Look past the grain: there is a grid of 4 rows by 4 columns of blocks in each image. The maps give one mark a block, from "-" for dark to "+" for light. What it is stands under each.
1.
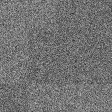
+ + - -
+ - - -
+ - - -
- + + +
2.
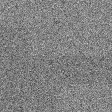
+ + + +
- + + +
- - - -
- - + +
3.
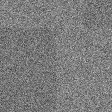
+ + + -
- - + +
- - + +
- - + +
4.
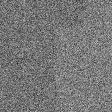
- - - +
- - + +
- - + +
- - + +
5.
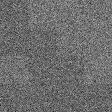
- + + +
- - + +
+ - - +
- - - -
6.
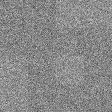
- - + +
- - - -
+ - + -
+ - - -
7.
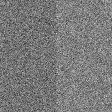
- - + +
- - + +
- - + +
- - + +
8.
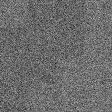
+ - - +
- - - +
- - + +
- + + +
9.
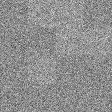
- + + -
- - + +
- + - -
- - - -
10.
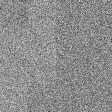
- + - -
+ + - -
+ + - -
+ - - -
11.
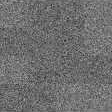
+ - - +
- - - +
+ - - -
- - + +
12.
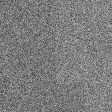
- - + +
- - + +
- - + +
- - - +
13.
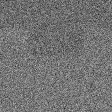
- - - -
+ - - +
+ + + +
+ + + +
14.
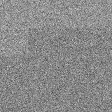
+ + + +
+ - - -
- - - -
- - - -
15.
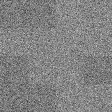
- - + +
+ + + +
- + + -
- - + +
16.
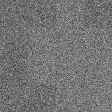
- - + -
- + + +
- + + +
- - + +
